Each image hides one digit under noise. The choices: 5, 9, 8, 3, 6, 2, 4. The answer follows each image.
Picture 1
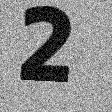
2
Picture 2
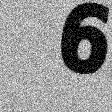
6
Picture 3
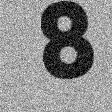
8
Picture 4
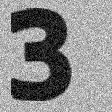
3
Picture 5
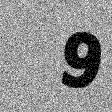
9
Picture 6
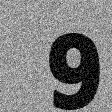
9
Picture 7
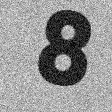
8
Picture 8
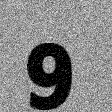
9
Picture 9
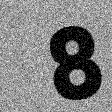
8
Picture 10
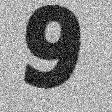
9
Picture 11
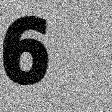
6
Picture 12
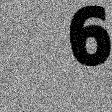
6
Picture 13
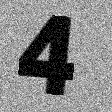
4
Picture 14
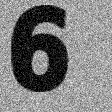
6
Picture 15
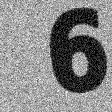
6
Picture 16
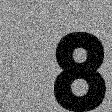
8
